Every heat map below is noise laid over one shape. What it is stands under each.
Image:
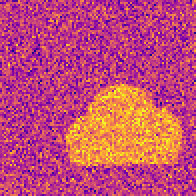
cloud
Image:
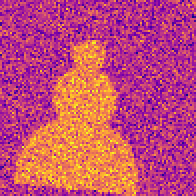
chess pawn
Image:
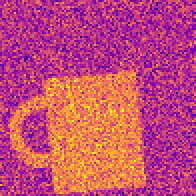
cup
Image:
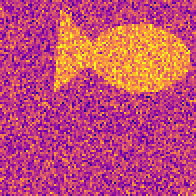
fish
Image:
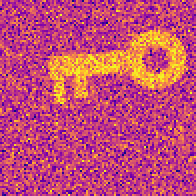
key
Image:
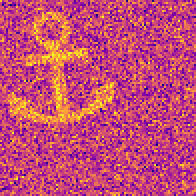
anchor
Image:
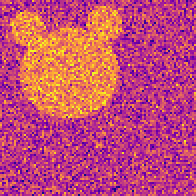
bear's head
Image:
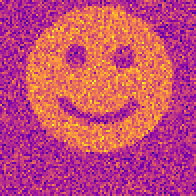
smiling face
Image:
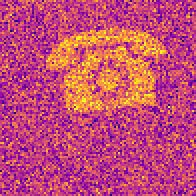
telephone
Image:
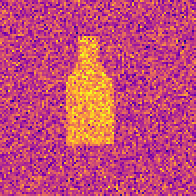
bottle
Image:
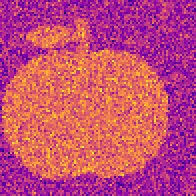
apple
